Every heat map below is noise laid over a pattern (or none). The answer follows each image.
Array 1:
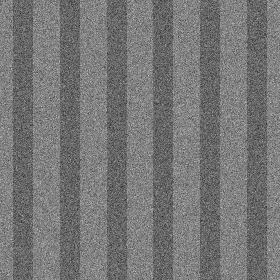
vertical stripes
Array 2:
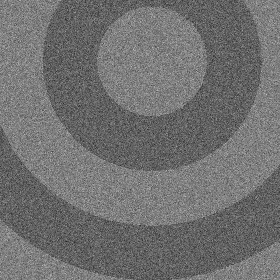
rings round one point
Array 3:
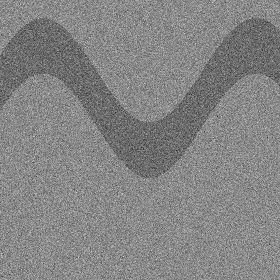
a wavy band
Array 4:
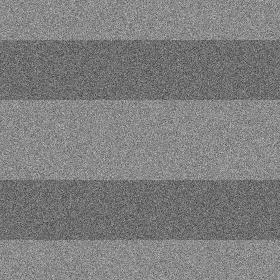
horizontal stripes
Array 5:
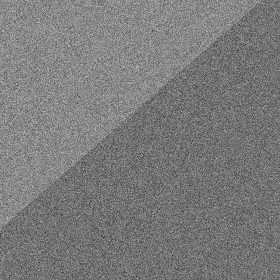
a sharp edge
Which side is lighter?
top left
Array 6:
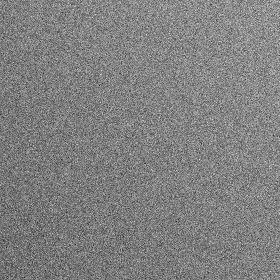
a smooth slope
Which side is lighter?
top right
